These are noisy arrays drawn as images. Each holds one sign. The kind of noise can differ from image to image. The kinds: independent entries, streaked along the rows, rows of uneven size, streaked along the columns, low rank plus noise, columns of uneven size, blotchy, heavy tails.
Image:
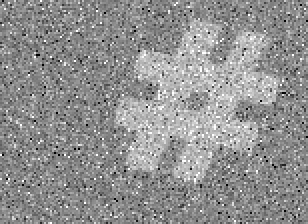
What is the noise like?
heavy tails
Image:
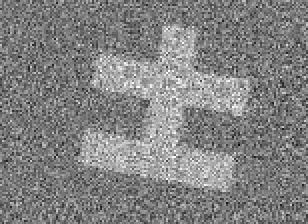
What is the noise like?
low rank plus noise
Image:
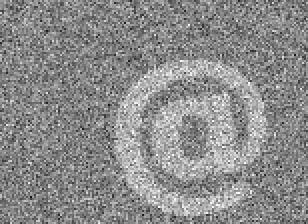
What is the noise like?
independent entries
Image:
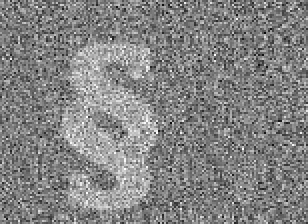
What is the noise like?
low rank plus noise
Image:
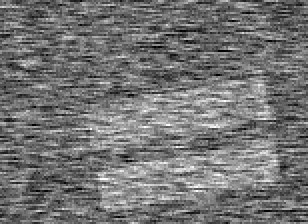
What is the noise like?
streaked along the rows
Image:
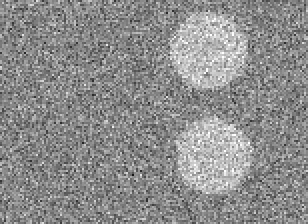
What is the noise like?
independent entries
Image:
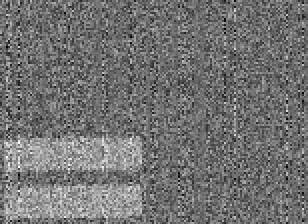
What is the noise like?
columns of uneven size
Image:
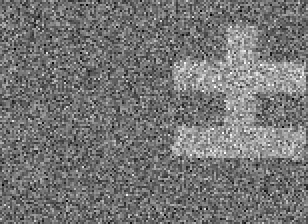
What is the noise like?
independent entries
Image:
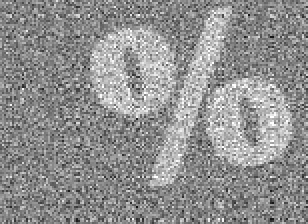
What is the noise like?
low rank plus noise
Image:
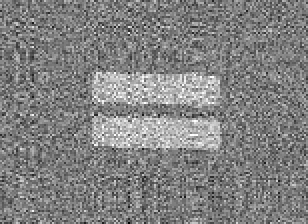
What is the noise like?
low rank plus noise
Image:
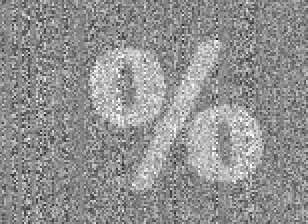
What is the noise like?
columns of uneven size
